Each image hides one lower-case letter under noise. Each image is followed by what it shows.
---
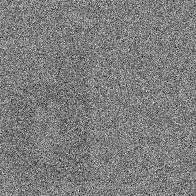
dark d
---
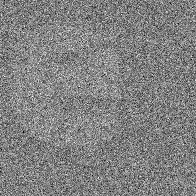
light e
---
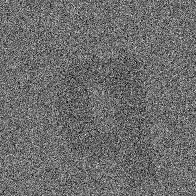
dark q
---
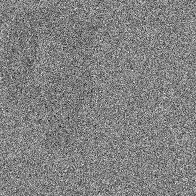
dark q
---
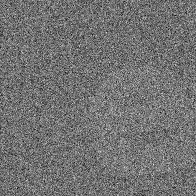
light e
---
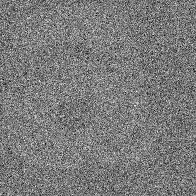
light a
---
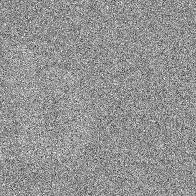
light b
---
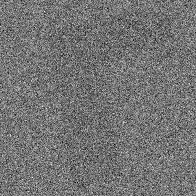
dark r
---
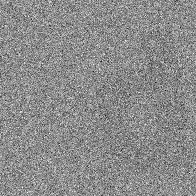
dark d
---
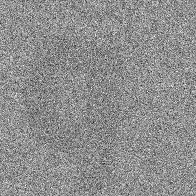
dark q
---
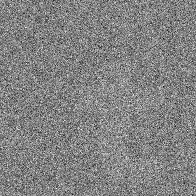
light t
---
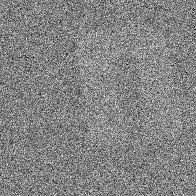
light n
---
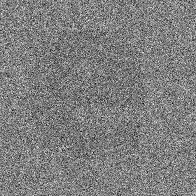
dark e
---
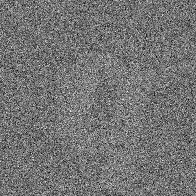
light q
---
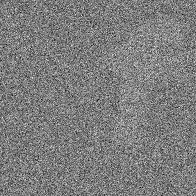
light f
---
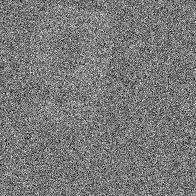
light g
